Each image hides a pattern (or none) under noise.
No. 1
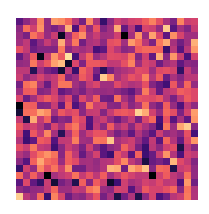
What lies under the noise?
only noise
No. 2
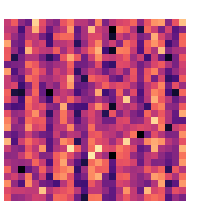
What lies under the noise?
vertical stripes
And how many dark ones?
6
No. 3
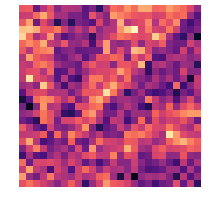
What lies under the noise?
spokes from one point
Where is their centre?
bottom left
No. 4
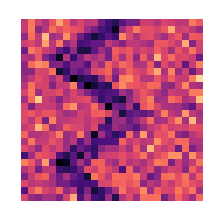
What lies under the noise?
a wavy band
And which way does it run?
top to bottom
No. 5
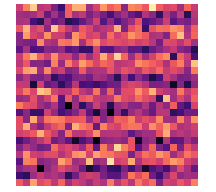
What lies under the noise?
horizontal stripes
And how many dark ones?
6
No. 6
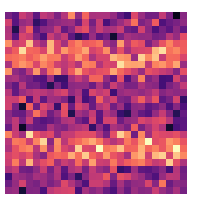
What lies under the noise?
horizontal stripes
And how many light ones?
2
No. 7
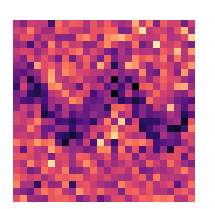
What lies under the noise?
a wavy band
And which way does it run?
left to right
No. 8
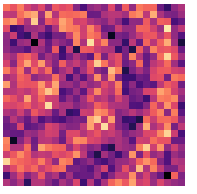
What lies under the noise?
rings round one point
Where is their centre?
middle left
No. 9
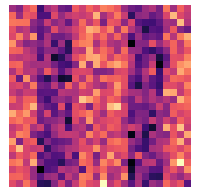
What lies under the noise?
vertical stripes
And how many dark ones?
2
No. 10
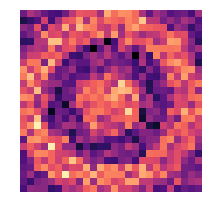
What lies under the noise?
rings round one point
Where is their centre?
centre
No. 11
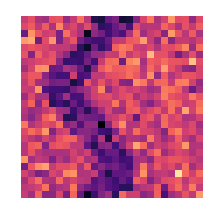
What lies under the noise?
a wavy band
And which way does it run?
top to bottom
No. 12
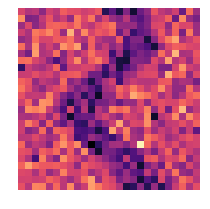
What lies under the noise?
a wavy band
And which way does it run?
top to bottom
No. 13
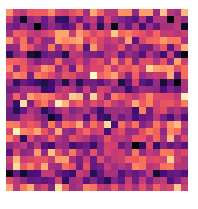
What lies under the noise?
horizontal stripes
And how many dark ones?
6
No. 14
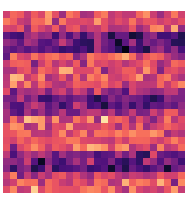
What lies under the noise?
horizontal stripes
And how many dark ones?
3
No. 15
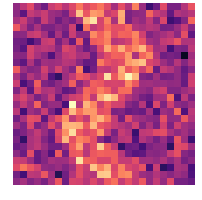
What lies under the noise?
a wavy band
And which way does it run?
top to bottom
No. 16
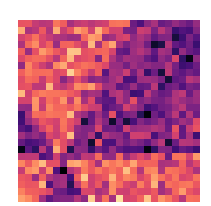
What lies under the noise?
spokes from one point
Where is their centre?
bottom left
